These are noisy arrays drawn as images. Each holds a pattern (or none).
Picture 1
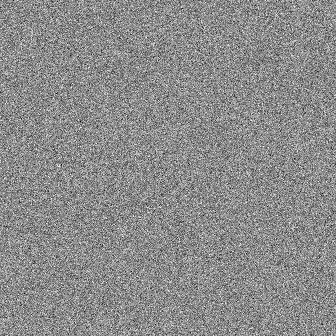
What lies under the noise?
only noise
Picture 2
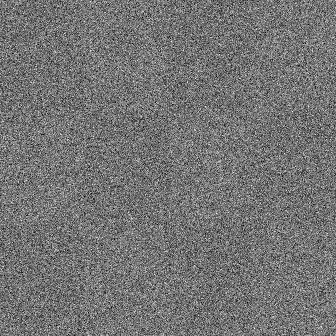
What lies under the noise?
a checkerboard
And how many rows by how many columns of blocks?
3 by 4
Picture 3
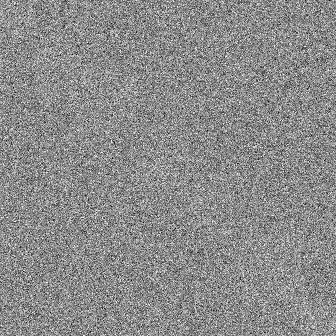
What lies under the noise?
blocks along the diagonal
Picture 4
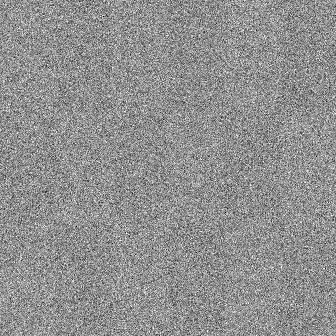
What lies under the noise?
a checkerboard
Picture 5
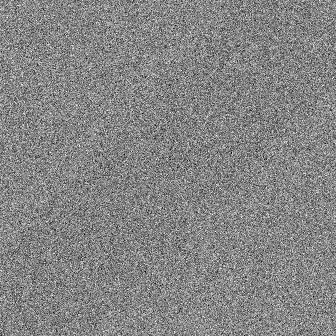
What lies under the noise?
a diagonal band
